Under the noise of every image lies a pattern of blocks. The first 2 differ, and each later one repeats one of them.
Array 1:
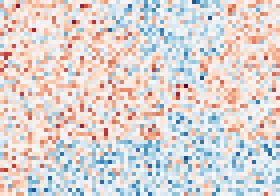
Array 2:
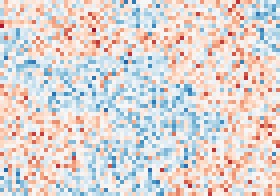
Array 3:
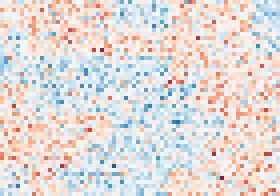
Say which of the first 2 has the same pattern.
2
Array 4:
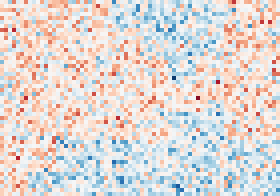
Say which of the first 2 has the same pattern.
1
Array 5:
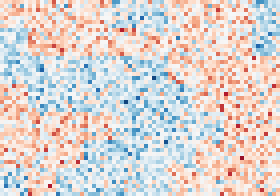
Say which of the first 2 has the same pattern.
2
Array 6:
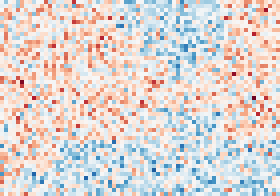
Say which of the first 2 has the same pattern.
1
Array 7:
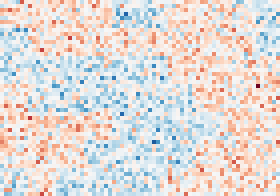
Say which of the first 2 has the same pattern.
2
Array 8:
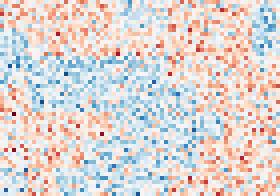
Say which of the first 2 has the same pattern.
2
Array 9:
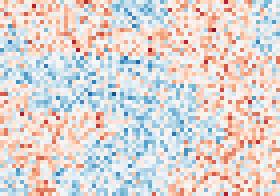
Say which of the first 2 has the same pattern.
2
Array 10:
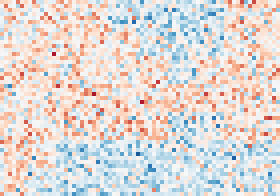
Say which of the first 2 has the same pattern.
1
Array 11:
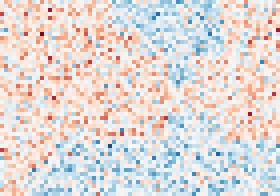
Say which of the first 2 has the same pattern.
1
